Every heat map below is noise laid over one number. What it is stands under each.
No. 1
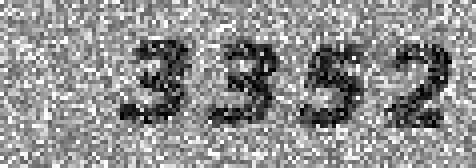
3352
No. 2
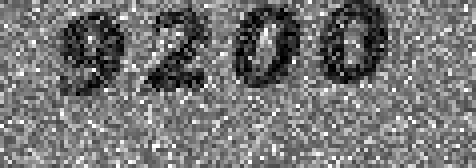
9200
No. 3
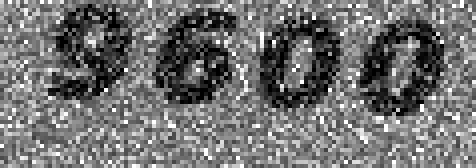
9600
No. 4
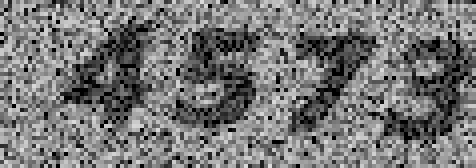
4573
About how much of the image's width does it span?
nearly all
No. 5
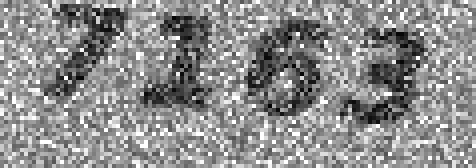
7163
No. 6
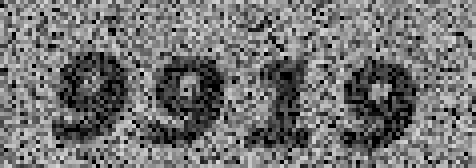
9919
